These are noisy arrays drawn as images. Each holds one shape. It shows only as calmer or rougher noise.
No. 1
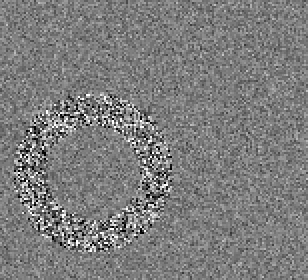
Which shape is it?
ring
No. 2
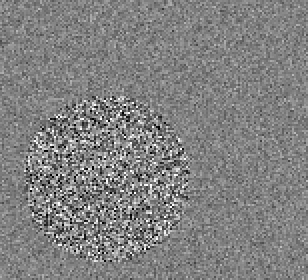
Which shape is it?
disc
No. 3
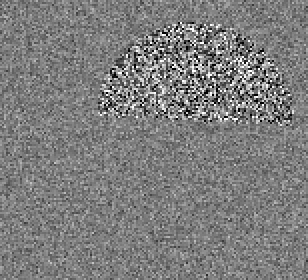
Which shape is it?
half disc
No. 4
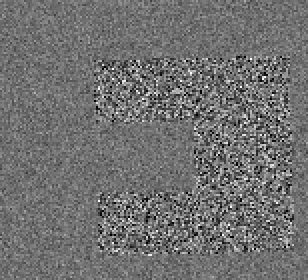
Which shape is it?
square with a notch
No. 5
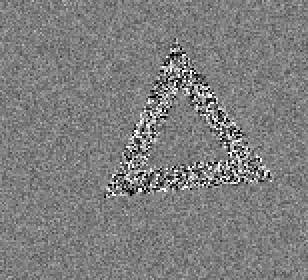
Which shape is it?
triangle frame
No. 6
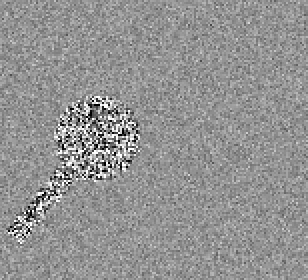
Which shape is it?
lollipop
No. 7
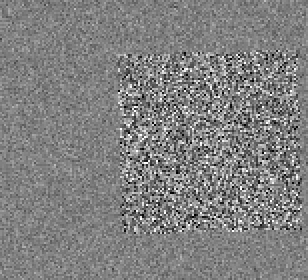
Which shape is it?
square
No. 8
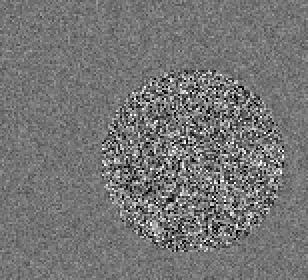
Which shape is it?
disc
